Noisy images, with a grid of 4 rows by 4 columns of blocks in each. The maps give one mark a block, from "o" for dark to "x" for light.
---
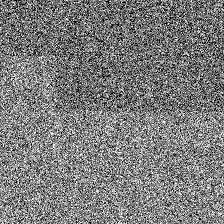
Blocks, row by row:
oooo
xooo
xxxx
xxxx
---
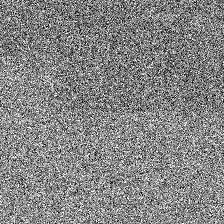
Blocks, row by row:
oooo
xooo
xxxx
xxxx
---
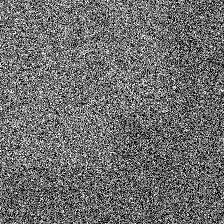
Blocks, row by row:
xxxo
xxxo
xxoo
oooo
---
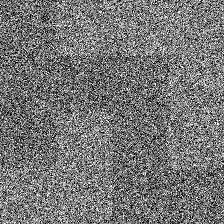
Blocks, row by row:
oxxx
ooox
oxox
xxoo
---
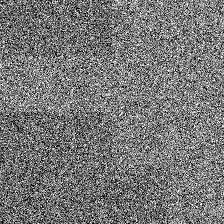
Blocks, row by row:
ooxx
xxxx
ooxx
ooox
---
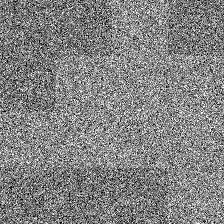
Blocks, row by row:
ooxo
oxxx
xxxx
ooox
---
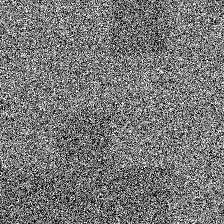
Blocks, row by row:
xxox
xxxx
xoxx
ooox
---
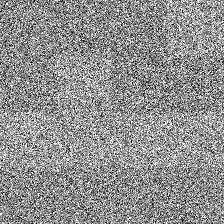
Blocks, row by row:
ooox
oxoo
xxxx
oooo
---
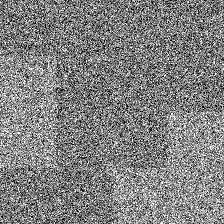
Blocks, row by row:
oooo
xooo
xoox
ooxx
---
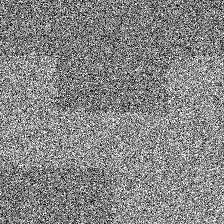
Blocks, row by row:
oooo
xoox
xxxx
ooxx
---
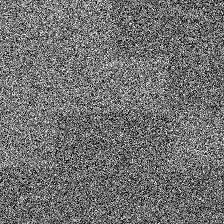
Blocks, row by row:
xxoo
xxxo
xoox
oooo
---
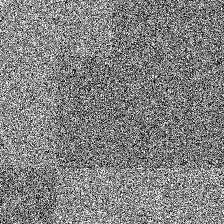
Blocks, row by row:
xxoo
xooo
xooo
oxxx
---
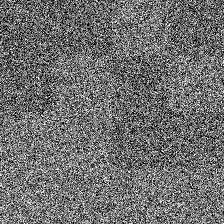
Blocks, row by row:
ooxo
oxox
xxoo
xxxx
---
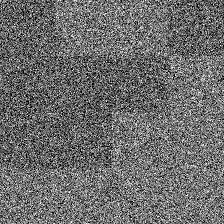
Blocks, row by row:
oxxo
ooox
ooxx
xxxx
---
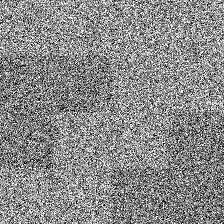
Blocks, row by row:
xxxx
ooxx
oxxo
xxoo
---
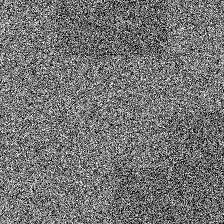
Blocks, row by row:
xoox
xxxx
xxxo
xxoo
